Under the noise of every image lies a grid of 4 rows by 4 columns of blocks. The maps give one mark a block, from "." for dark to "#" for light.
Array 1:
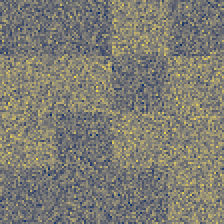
. . # .
# # . #
# . # #
. . . #
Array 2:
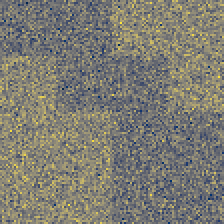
. . # #
# . . #
# # . .
# # . .
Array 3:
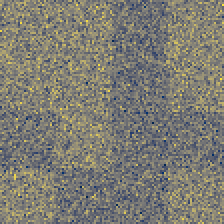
# # . #
# # . #
. # . .
# . . #
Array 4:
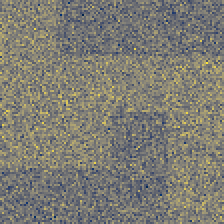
# . . .
# # # #
# # . #
. . . #
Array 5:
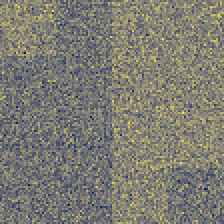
# . # #
. . # #
. . # #
. . # .
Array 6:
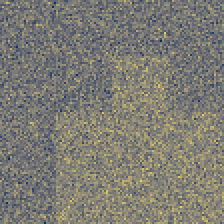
. . . .
. . # .
. # # #
. # # #
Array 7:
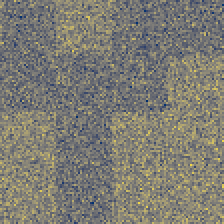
. # . .
. . . #
# . # #
# . # #
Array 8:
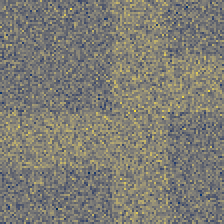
. . # .
. . # #
# # # .
. . # .
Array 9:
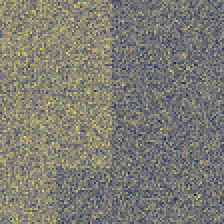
# # . .
# # . .
# # . .
# . . .
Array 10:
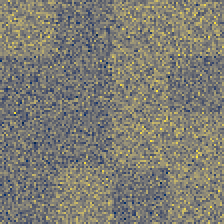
# . # #
. . # .
. . # #
. # . #
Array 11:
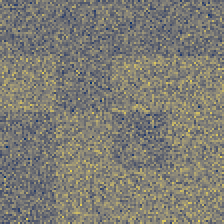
. . . .
# . # #
. # . #
. # # #
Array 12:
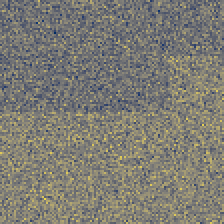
. . . .
. . . #
# # # #
# # # #
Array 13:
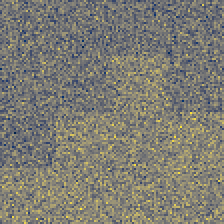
. . . .
. . # .
. # # #
# # # #
